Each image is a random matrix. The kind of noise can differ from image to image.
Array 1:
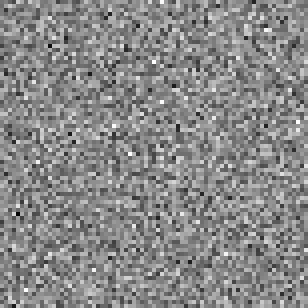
independent entries
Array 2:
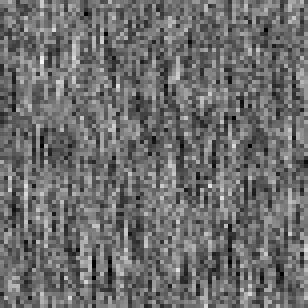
streaked along the columns
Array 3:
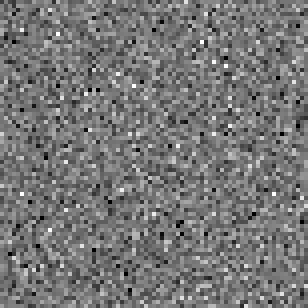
heavy tails
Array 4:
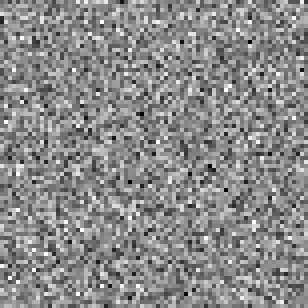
independent entries
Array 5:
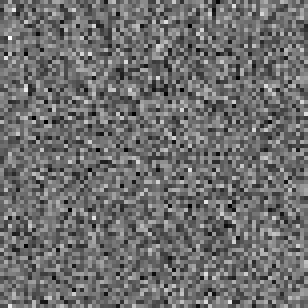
low rank plus noise
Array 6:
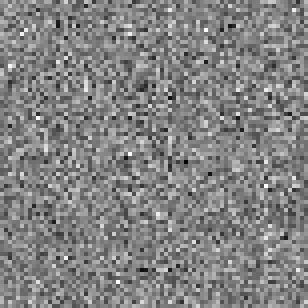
low rank plus noise
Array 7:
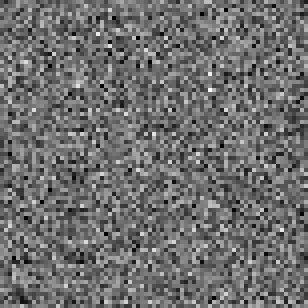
low rank plus noise
